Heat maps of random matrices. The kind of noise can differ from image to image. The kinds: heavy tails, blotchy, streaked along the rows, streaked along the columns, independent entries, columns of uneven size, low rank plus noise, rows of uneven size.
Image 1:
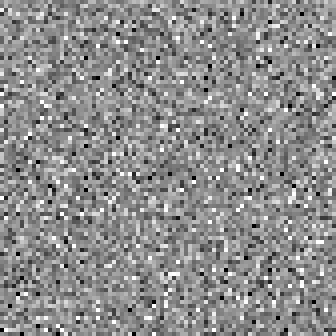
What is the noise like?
heavy tails
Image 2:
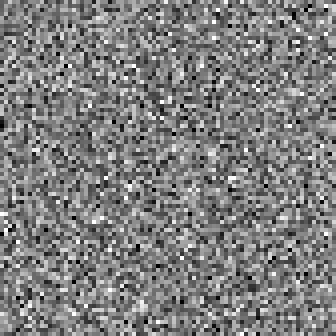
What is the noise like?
independent entries
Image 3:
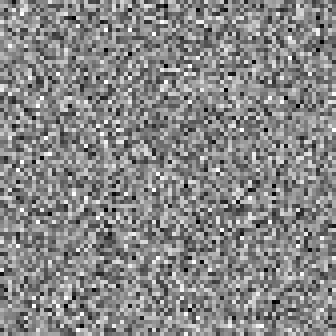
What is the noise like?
independent entries
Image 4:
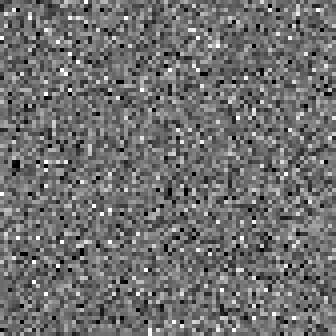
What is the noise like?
heavy tails
